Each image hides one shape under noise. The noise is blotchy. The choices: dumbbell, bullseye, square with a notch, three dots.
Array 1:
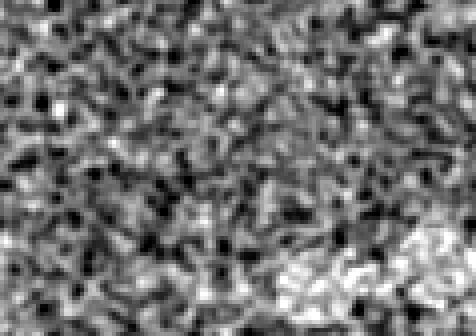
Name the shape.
dumbbell
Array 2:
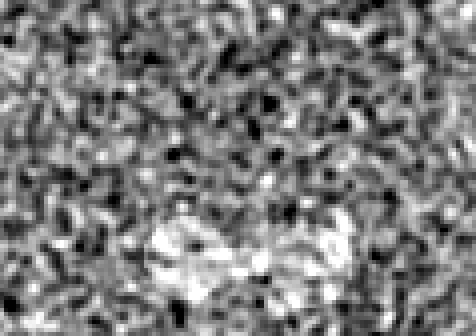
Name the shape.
dumbbell
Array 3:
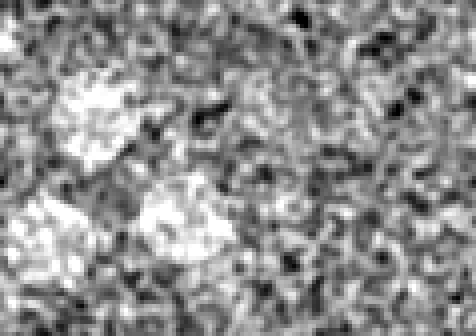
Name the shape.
three dots
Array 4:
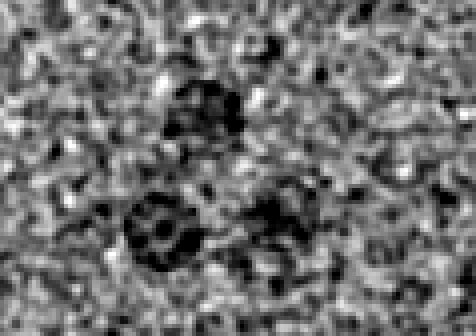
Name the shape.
three dots
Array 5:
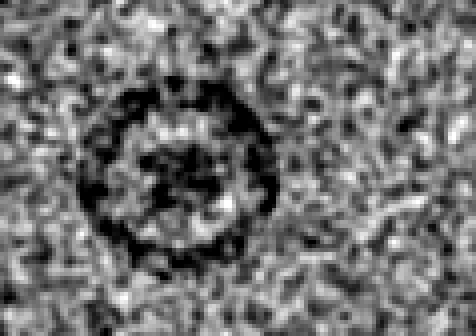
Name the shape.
bullseye
